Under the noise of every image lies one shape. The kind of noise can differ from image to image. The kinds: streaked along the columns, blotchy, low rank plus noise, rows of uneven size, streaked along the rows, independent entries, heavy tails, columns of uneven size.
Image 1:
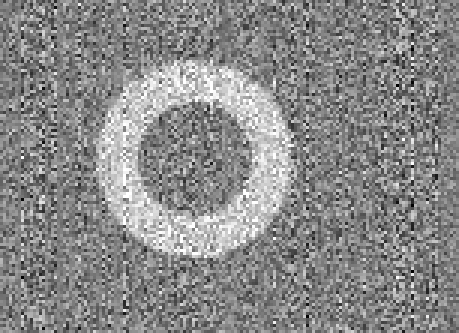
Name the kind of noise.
columns of uneven size
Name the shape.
ring
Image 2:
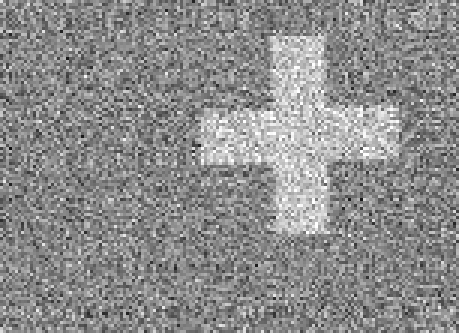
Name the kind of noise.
low rank plus noise
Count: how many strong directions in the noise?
two
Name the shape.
cross
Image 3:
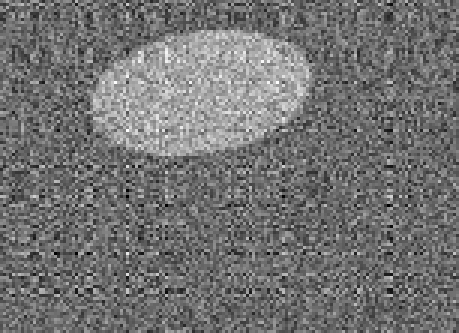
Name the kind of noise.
low rank plus noise
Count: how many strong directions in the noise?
one
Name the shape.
ellipse
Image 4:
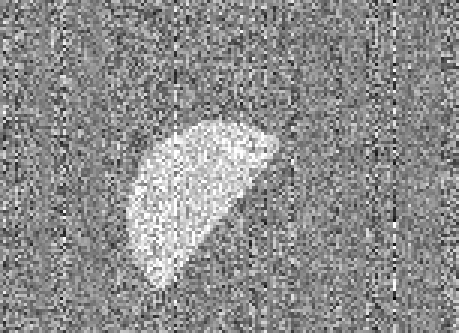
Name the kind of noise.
columns of uneven size
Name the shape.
half disc
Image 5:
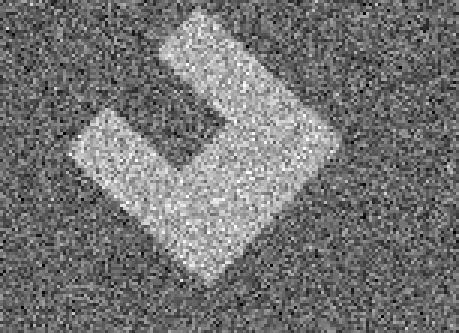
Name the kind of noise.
independent entries
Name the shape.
square with a notch
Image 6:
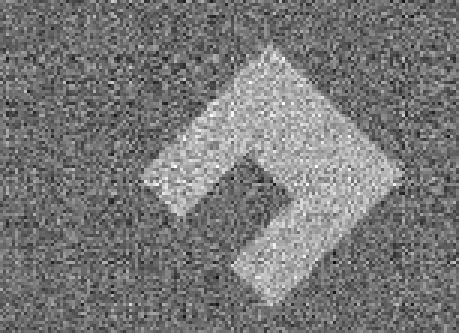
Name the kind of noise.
low rank plus noise
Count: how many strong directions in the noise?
three or four
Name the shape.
square with a notch
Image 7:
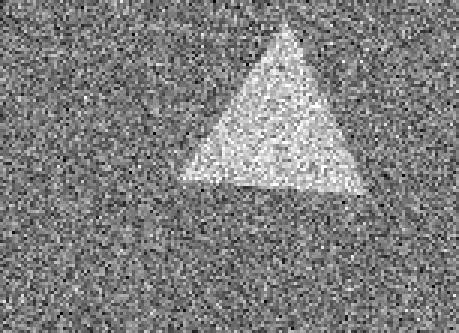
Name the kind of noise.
independent entries
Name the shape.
triangle
